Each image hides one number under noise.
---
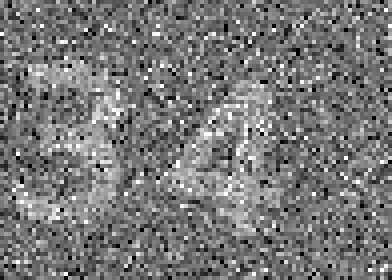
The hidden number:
34
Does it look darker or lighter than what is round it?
lighter
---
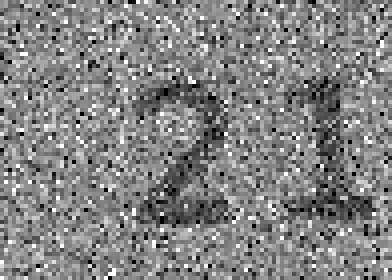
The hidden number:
21
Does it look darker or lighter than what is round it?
darker
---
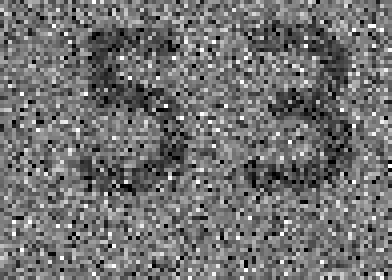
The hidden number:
53
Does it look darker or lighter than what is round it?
darker
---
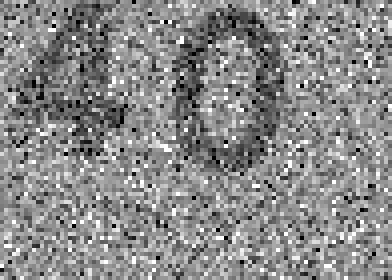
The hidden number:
40
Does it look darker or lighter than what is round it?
darker
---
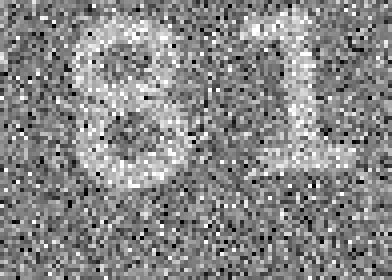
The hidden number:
81
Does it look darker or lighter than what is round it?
lighter
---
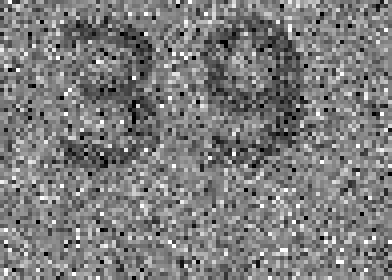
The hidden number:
39
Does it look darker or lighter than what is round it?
darker
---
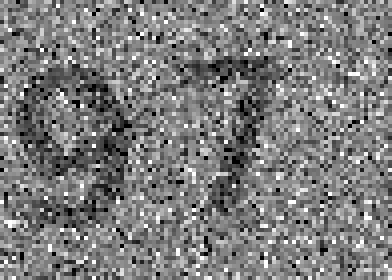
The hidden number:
97
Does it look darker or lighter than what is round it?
darker
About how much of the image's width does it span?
two thirds
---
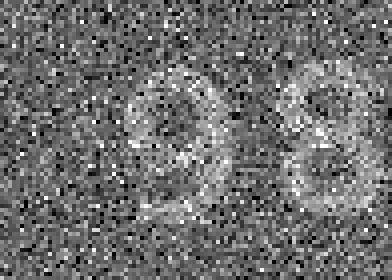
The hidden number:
98
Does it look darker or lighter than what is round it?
lighter
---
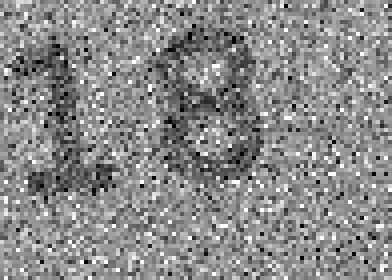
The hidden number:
18
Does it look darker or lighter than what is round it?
darker
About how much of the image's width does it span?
two thirds
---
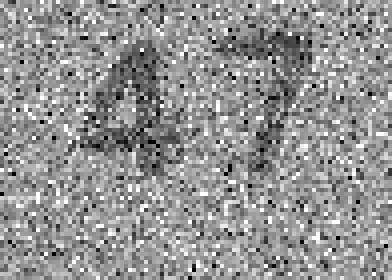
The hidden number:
47
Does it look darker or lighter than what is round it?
darker
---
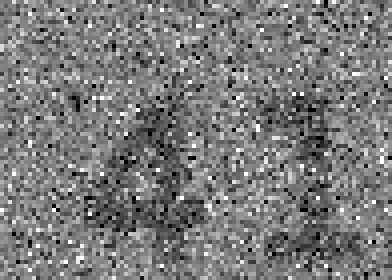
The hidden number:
41
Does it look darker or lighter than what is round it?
darker
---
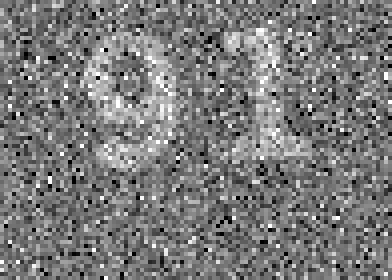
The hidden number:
91
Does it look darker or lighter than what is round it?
lighter
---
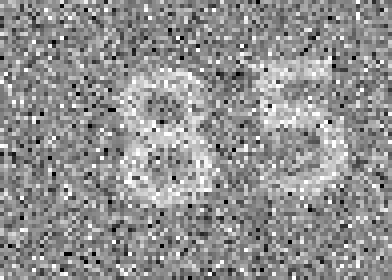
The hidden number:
85
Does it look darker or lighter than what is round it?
lighter
